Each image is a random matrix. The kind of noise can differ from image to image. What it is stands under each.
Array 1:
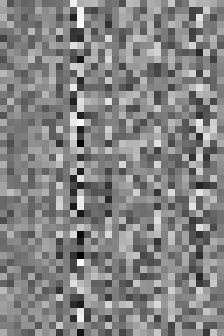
columns of uneven size
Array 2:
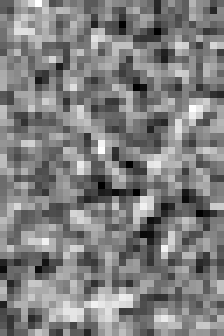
blotchy
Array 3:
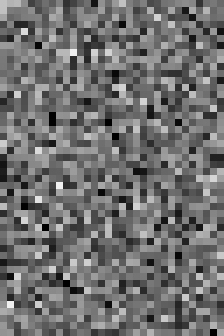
independent entries
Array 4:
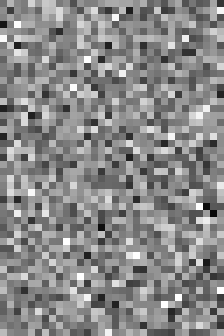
independent entries
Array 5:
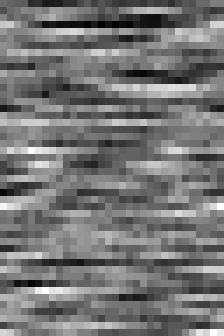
streaked along the rows
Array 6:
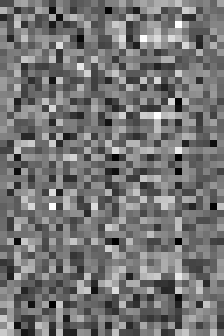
low rank plus noise
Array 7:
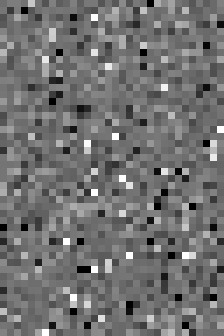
heavy tails
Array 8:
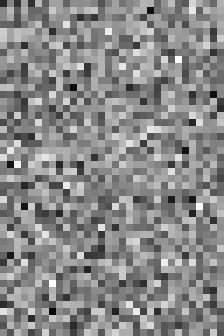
independent entries
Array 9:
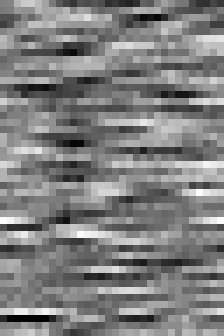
streaked along the rows
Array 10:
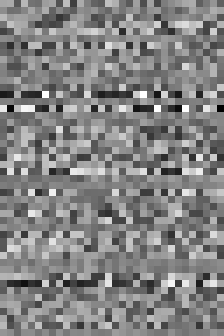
rows of uneven size
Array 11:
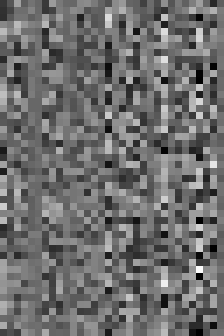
columns of uneven size
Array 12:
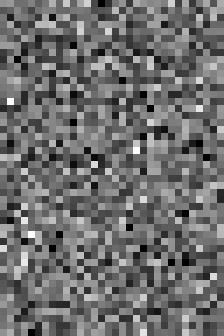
independent entries
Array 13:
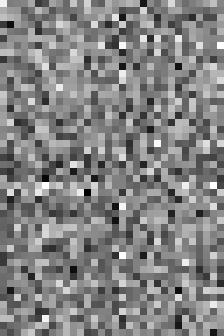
low rank plus noise
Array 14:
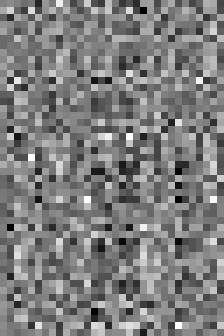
low rank plus noise
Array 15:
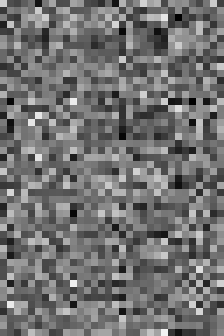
low rank plus noise
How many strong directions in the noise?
three or four
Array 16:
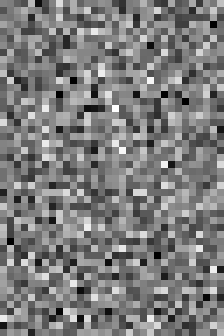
independent entries
